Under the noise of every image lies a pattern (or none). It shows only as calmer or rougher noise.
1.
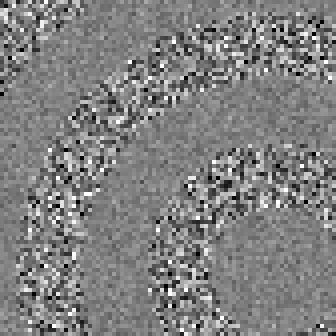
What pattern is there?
rings round one point
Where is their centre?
bottom right
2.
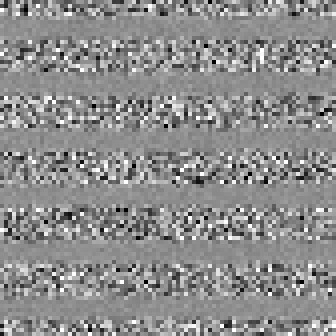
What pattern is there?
horizontal stripes
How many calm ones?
6
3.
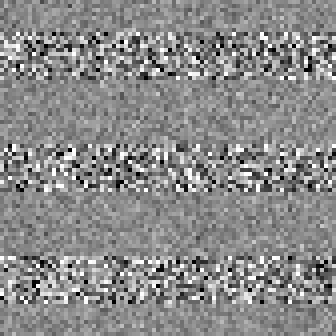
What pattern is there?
horizontal stripes
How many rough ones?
3
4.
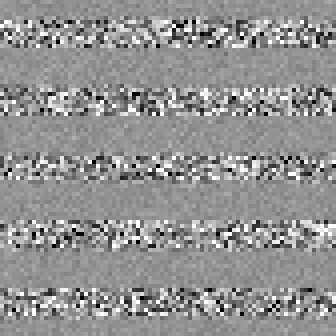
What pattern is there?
horizontal stripes
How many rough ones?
5
